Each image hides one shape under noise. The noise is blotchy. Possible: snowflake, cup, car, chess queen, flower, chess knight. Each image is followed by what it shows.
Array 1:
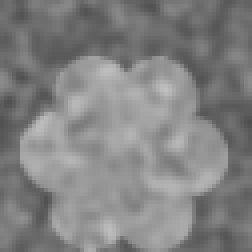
flower
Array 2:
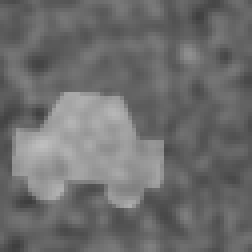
car
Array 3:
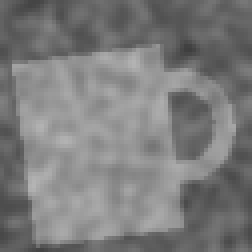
cup
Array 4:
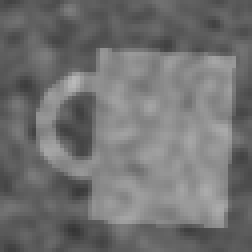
cup
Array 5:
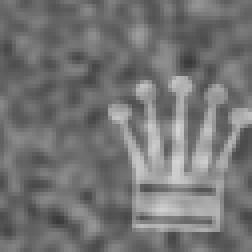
chess queen
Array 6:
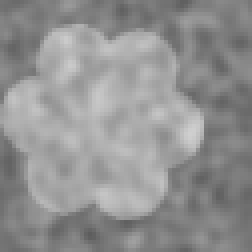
flower
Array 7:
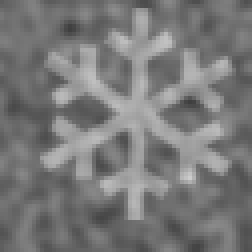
snowflake
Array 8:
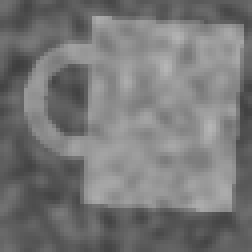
cup
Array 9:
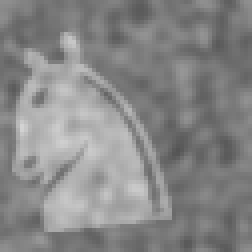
chess knight
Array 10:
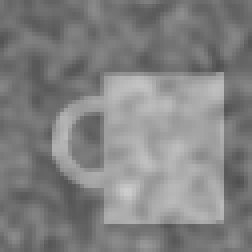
cup
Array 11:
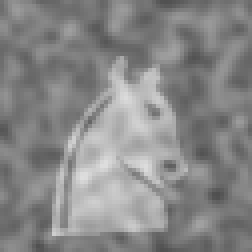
chess knight
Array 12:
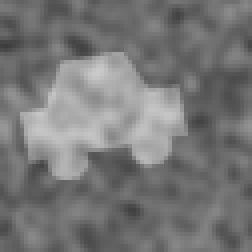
car
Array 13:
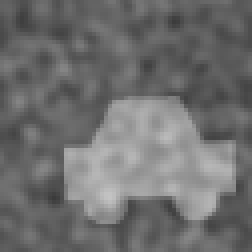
car
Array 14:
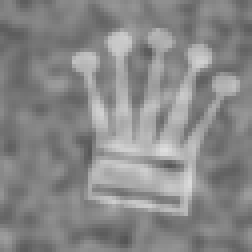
chess queen
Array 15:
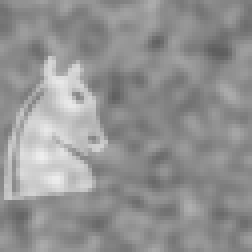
chess knight
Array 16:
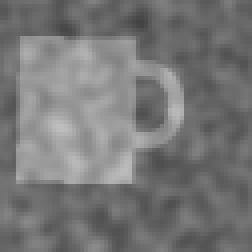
cup
